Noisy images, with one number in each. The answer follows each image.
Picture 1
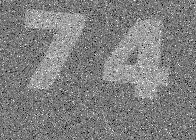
74
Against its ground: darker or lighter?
lighter
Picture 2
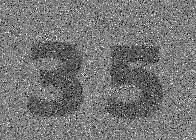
35
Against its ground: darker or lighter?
darker
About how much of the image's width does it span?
two thirds
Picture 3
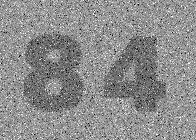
84
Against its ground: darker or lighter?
darker
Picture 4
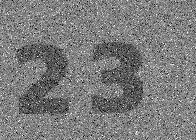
23
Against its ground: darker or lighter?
darker
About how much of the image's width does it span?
two thirds
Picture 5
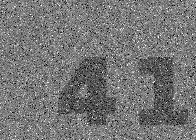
41
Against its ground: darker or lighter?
darker
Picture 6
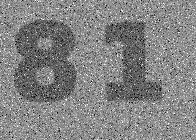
81
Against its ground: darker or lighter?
darker
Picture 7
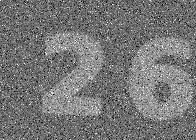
26
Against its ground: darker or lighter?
lighter
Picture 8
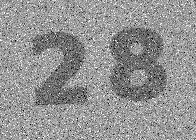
28
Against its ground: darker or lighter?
darker
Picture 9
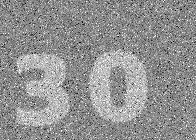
30
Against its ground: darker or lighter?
lighter
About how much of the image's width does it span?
two thirds
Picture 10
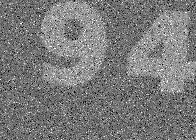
94
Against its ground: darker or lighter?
lighter
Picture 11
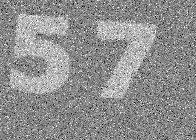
57
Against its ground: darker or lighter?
lighter
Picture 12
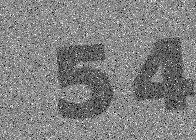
54
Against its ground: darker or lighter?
darker
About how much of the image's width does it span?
two thirds
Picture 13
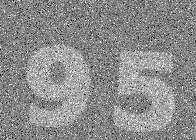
95
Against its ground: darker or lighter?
lighter
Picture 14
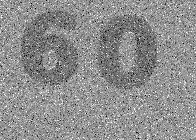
60
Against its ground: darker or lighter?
darker
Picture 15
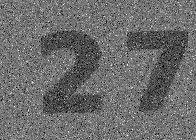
27
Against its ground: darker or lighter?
darker
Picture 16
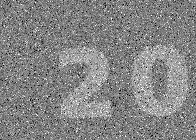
20
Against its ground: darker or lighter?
lighter
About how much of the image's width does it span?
two thirds
